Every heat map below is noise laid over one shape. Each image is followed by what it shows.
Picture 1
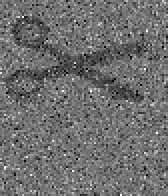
pair of scissors
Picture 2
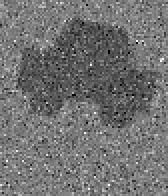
car
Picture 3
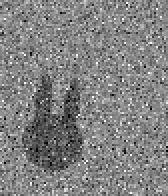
rabbit's head
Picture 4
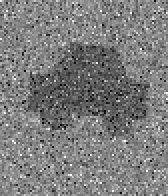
car
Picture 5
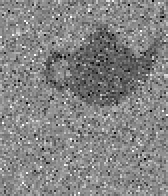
teapot
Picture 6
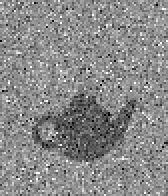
teapot
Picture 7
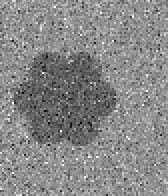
flower
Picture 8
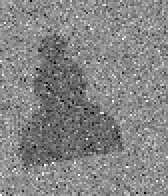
chess pawn
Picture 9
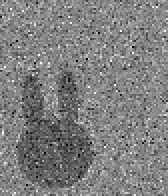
rabbit's head
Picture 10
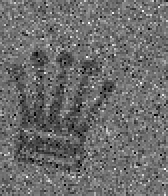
chess queen
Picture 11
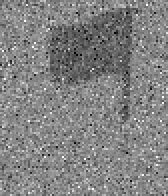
flag
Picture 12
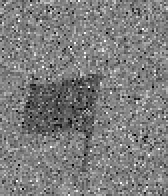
flag
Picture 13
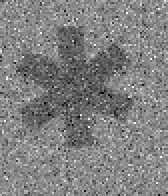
asterisk
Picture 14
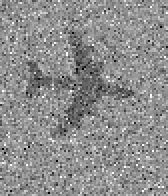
airplane
